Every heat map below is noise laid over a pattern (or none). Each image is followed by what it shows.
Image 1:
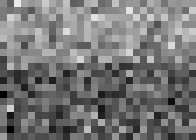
a sharp edge
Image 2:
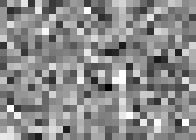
only noise
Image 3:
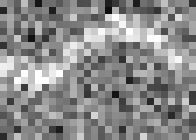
a wavy band
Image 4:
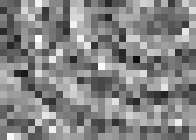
rings round one point
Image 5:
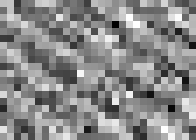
diagonal stripes
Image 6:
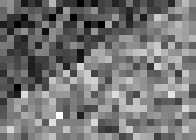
a sharp edge
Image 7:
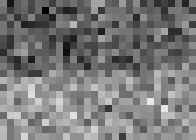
a sharp edge
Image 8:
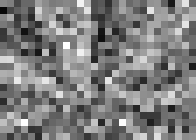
spokes from one point
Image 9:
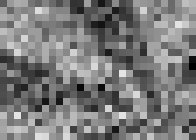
spokes from one point
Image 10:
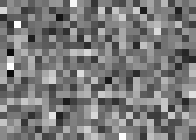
only noise
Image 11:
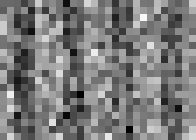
vertical stripes
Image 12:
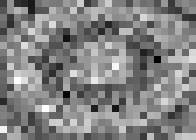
rings round one point
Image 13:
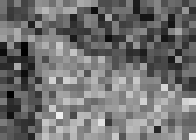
spokes from one point
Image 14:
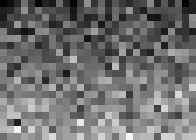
a smooth slope
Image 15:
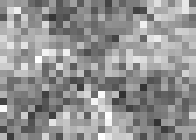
spokes from one point
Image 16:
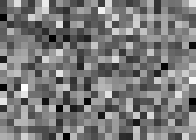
only noise
